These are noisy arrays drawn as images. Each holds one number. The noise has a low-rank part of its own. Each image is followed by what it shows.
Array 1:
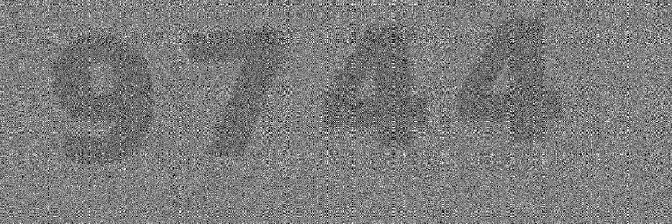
9744
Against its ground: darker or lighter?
darker
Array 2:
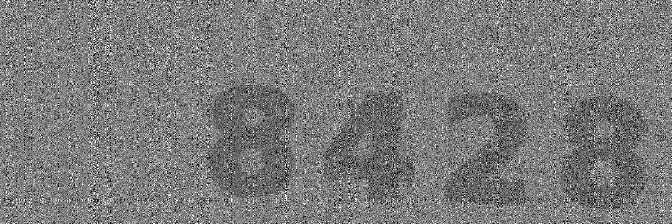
8428
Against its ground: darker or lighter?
darker
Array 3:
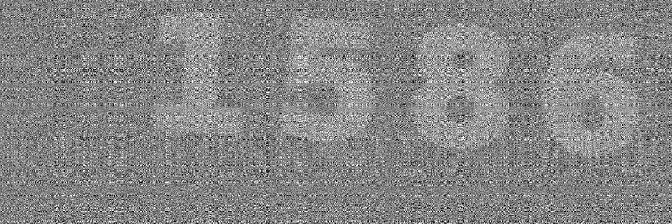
1586
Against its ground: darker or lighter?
lighter
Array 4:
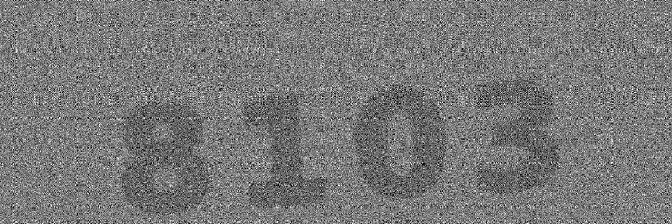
8103
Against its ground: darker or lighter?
darker
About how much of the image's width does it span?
two thirds
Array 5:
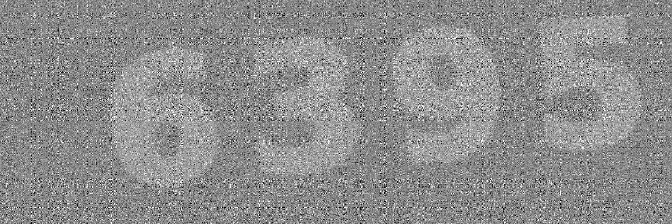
6395
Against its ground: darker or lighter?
lighter
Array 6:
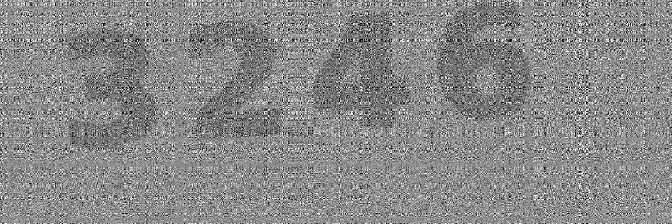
3246
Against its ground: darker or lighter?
darker
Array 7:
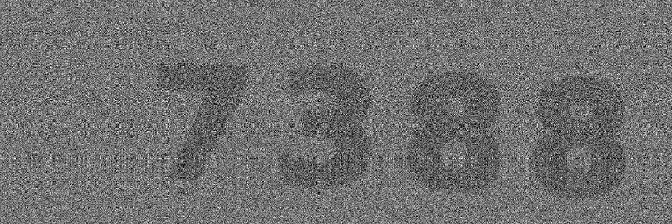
7388
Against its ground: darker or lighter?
darker
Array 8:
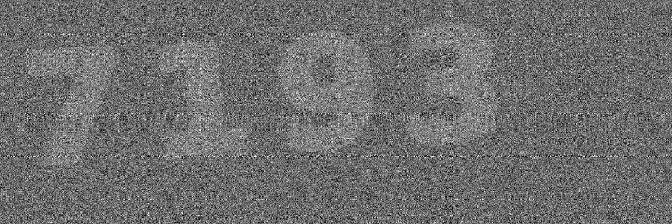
7193
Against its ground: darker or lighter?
lighter
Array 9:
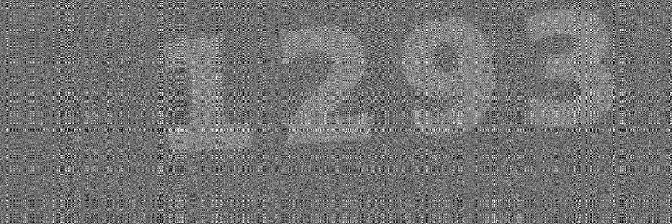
1293
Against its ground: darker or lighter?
lighter
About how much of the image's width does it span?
two thirds
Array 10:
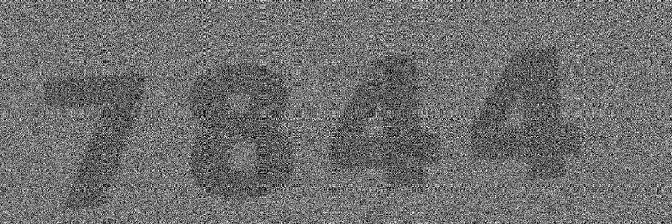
7844
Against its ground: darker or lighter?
darker
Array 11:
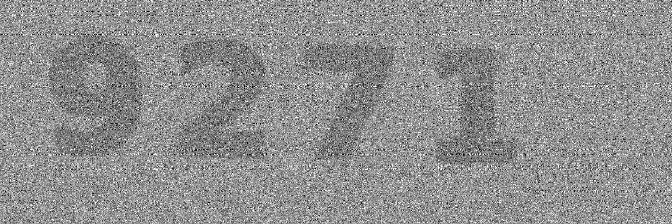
9271
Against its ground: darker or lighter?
darker
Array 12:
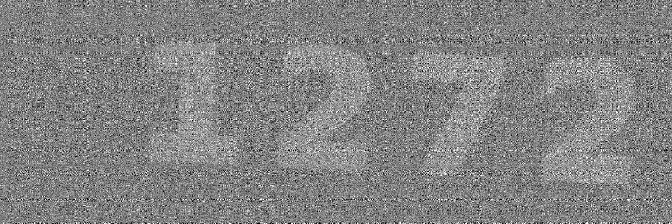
1272
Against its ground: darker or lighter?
lighter
